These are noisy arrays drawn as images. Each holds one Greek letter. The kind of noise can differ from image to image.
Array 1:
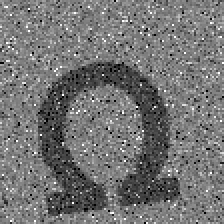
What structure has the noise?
heavy tails
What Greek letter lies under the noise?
omega
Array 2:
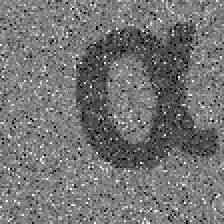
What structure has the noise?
heavy tails
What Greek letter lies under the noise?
alpha
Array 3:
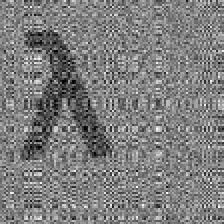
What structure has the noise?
low rank plus noise
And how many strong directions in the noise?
one
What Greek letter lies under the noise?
lambda
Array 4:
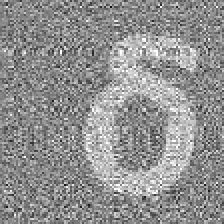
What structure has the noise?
low rank plus noise
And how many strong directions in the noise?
three or four
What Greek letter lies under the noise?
delta
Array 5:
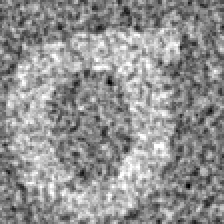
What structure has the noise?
blotchy
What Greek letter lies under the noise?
sigma
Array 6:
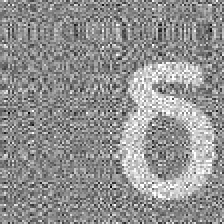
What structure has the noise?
low rank plus noise
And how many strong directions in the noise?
two
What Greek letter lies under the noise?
delta
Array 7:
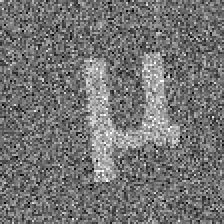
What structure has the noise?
independent entries
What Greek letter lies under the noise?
mu
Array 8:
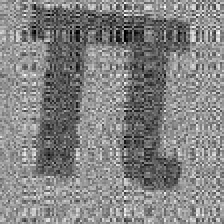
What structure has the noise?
low rank plus noise
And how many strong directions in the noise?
one
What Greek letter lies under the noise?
pi
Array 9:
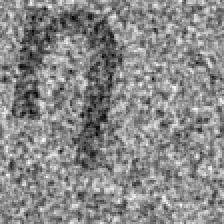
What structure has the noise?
blotchy
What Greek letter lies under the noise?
eta
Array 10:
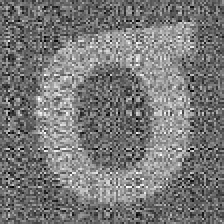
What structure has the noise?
low rank plus noise
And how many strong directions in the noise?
two
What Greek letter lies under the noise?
sigma
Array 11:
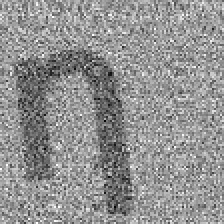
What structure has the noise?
low rank plus noise
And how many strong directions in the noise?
five to eight
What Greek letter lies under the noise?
eta
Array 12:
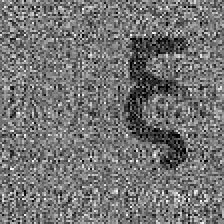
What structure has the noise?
low rank plus noise
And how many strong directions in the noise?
five to eight
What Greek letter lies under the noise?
xi
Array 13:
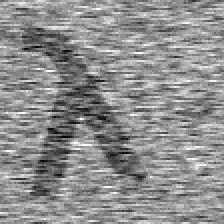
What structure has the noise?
streaked along the rows
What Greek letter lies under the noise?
lambda
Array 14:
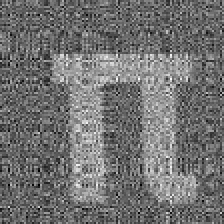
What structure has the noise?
low rank plus noise
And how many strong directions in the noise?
two
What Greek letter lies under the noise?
pi
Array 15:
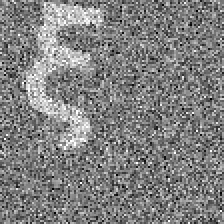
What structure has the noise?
independent entries
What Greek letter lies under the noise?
xi
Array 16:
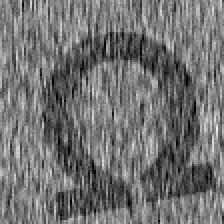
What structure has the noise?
streaked along the columns
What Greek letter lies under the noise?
omega
